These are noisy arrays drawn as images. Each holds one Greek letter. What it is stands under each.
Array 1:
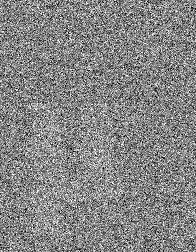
mu
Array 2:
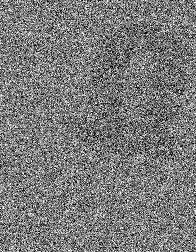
omega
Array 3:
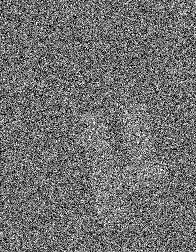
mu
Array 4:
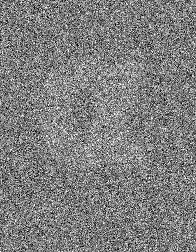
alpha
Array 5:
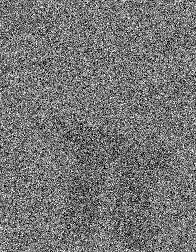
pi
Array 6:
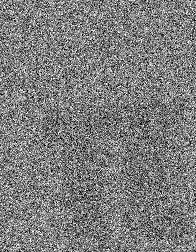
pi
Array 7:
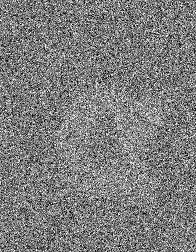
alpha
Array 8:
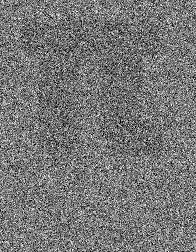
pi
